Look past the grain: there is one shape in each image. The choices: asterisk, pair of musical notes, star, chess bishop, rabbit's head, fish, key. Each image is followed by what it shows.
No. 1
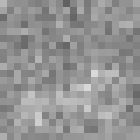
key
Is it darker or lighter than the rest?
lighter
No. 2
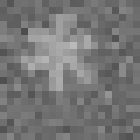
asterisk
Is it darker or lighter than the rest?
lighter
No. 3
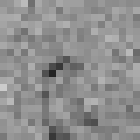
pair of musical notes
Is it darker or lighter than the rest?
darker
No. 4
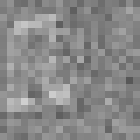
pair of musical notes
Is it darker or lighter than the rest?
lighter
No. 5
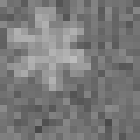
asterisk
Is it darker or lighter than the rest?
lighter
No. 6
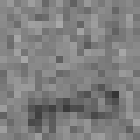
key
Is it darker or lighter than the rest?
darker
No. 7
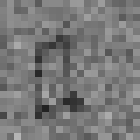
pair of musical notes
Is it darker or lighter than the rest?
darker
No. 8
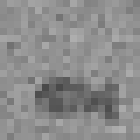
fish
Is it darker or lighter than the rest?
darker
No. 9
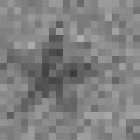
star
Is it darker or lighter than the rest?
darker
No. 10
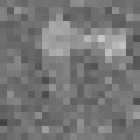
key
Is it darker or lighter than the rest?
lighter
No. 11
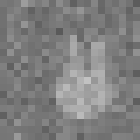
rabbit's head
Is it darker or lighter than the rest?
lighter
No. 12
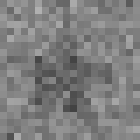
star
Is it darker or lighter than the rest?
darker
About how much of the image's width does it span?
nearly all
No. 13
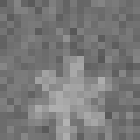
asterisk
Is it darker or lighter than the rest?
lighter
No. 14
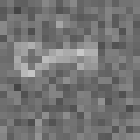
key
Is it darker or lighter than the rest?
lighter
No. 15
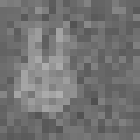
rabbit's head
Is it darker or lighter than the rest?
lighter
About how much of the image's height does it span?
two thirds
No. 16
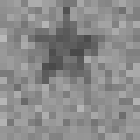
star
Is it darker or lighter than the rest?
darker
